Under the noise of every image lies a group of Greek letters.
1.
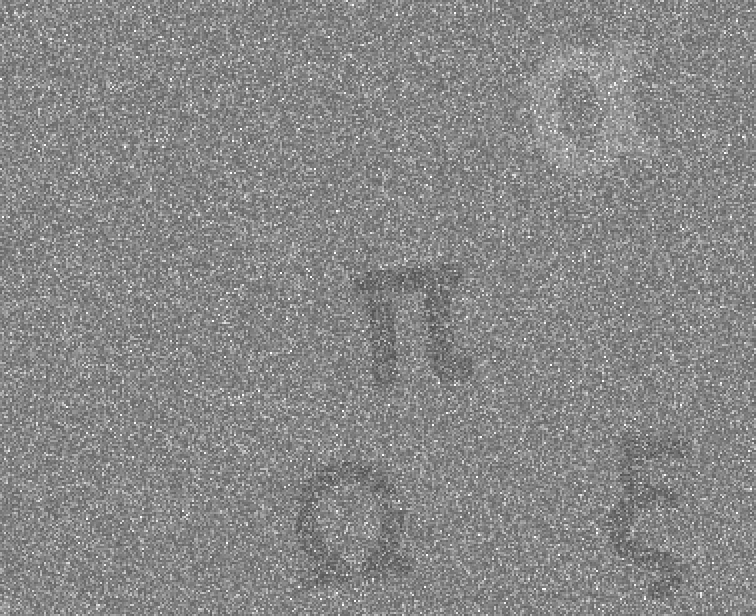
top right: light alpha; centre: dark pi; bottom middle: dark omega; bottom right: dark xi
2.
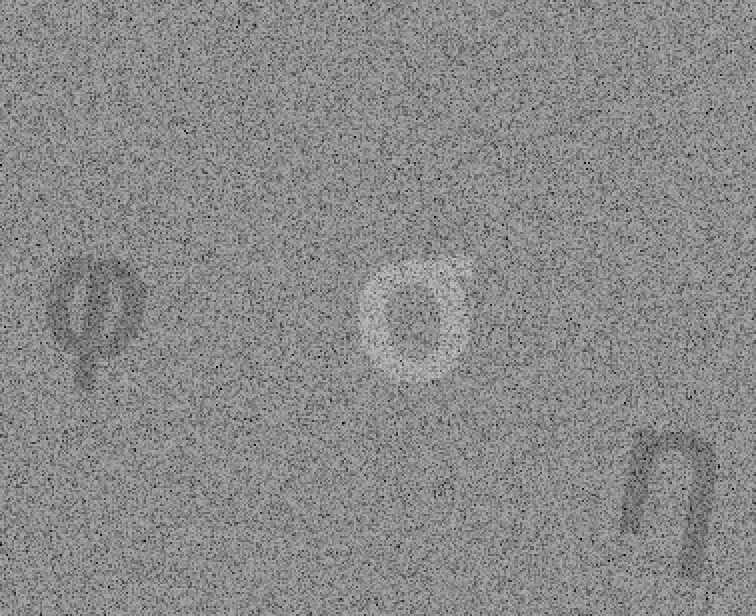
middle left: dark phi; centre: light sigma; bottom right: dark eta
